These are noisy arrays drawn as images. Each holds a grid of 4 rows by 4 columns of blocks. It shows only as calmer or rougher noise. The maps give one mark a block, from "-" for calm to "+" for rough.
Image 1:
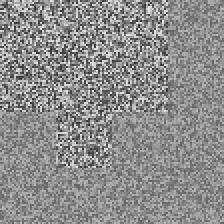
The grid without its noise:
+ + + -
+ + + -
- + - -
- - - -
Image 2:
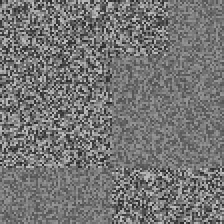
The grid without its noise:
+ + + -
+ + - -
+ + - -
- - + +
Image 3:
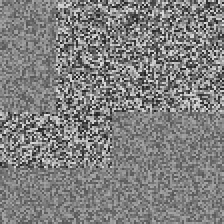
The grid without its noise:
- + + +
- + + +
+ + - -
- - - -
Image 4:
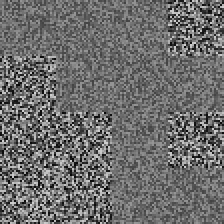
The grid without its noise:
- - - +
+ - - -
+ + - +
+ + - -
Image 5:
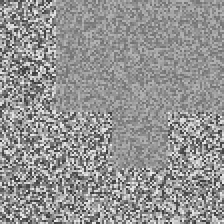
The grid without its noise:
+ - - -
+ - - -
+ + - +
+ + + +
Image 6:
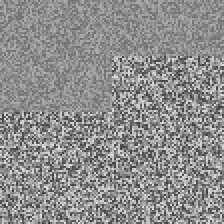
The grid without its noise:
- - - -
- - + +
+ + + +
+ + + +
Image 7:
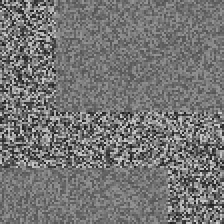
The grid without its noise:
+ - - -
+ - - -
+ + + +
- - - +
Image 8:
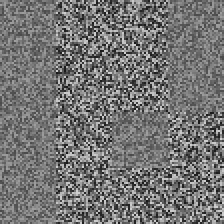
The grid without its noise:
- + + -
- + + -
- + - +
- + + +
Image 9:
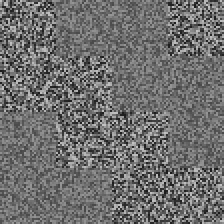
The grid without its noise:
+ - - +
+ + - -
- + + -
- - + +
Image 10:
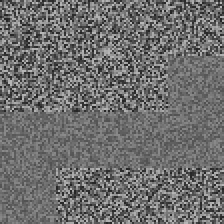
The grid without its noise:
+ + + +
+ + + -
- - - -
- + + +
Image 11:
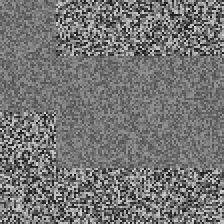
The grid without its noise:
- + + +
- - - -
+ - - -
+ + + +
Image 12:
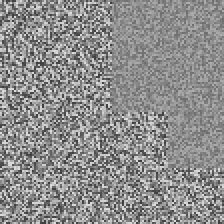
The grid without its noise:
+ + - -
+ + - -
+ + + -
+ + + +
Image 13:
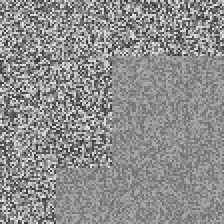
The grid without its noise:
+ + + +
+ + - -
+ + - -
+ - - -
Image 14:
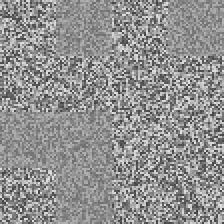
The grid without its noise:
+ - + -
+ + + +
- - + +
+ - + +
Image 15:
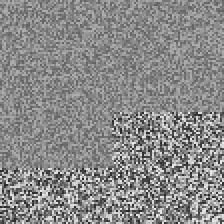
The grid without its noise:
- - - -
- - - -
- - + +
+ + + +
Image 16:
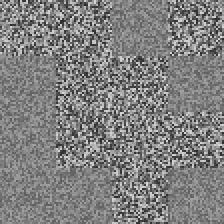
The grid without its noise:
+ + - +
- + + -
- + + +
- - + -
